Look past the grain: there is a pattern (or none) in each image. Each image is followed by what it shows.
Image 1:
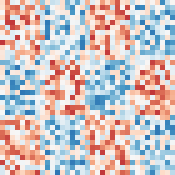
a checkerboard
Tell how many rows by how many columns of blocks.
3 by 4
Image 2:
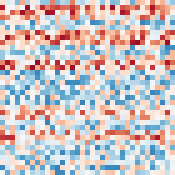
bands of rows
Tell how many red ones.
5
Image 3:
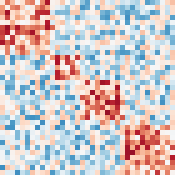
blocks along the diagonal
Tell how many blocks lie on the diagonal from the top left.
4
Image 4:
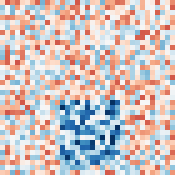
one block
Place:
bottom middle
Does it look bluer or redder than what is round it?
bluer
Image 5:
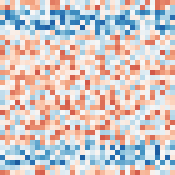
bands of rows
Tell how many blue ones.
2
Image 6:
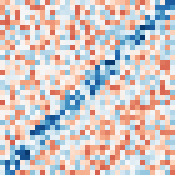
a diagonal band
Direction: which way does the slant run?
bottom left to top right
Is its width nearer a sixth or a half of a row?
a sixth
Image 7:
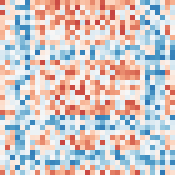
bands of rows crossing bands of columns
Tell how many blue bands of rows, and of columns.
3 and 2
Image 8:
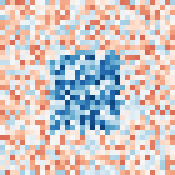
one block
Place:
centre
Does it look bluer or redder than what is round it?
bluer
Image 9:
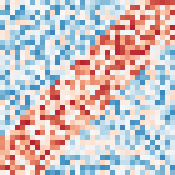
a diagonal band
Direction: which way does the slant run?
bottom left to top right
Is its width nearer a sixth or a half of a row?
a half
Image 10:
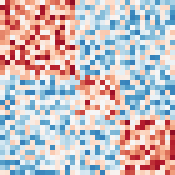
blocks along the diagonal
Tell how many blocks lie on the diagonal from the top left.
3
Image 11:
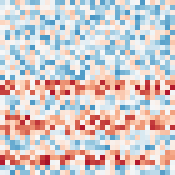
bands of rows
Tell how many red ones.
3
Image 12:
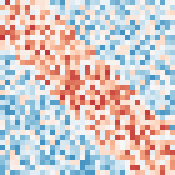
a diagonal band
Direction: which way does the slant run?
top left to bottom right
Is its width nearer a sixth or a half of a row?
a half
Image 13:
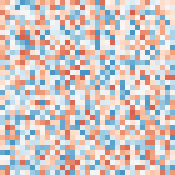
only noise
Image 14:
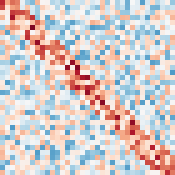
a diagonal band
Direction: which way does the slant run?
top left to bottom right
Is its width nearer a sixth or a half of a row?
a sixth
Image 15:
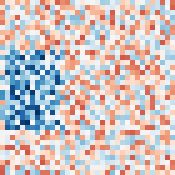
one block
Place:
middle left
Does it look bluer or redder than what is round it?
bluer
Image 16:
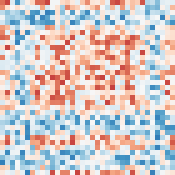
bands of rows crossing bands of columns
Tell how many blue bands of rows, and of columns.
3 and 2
